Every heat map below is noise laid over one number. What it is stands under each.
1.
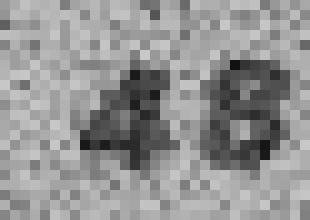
48
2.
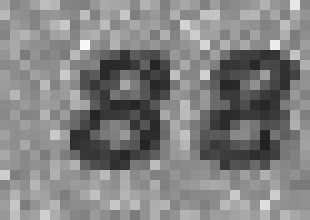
88
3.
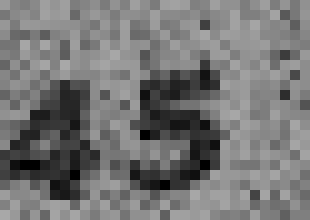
45
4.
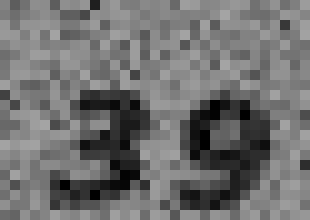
39
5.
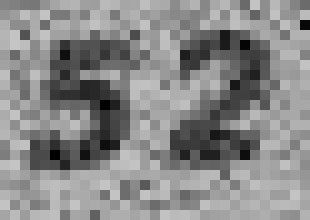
52
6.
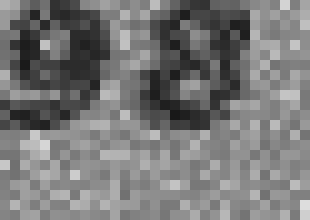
98
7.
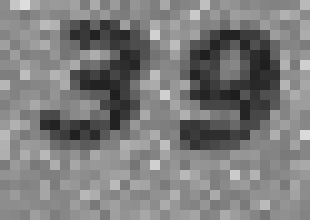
39
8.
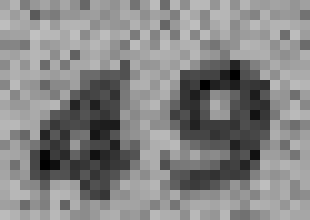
49
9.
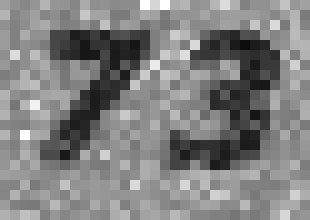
73
